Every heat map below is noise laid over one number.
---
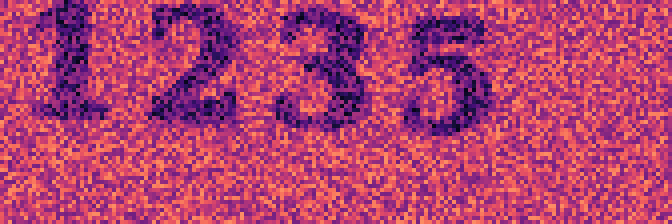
1235
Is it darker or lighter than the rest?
darker
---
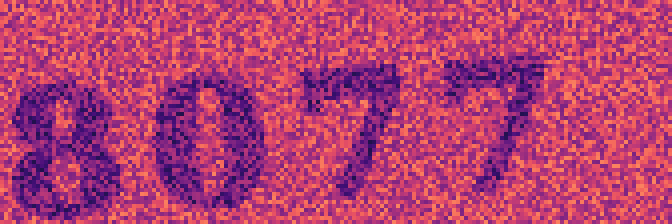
8077
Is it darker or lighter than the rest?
darker
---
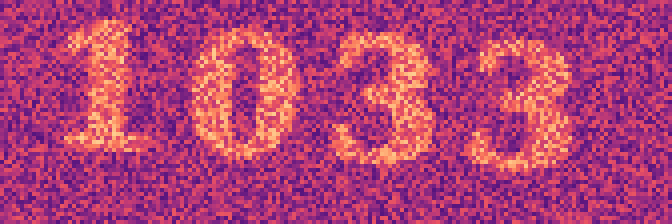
1033
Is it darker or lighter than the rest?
lighter
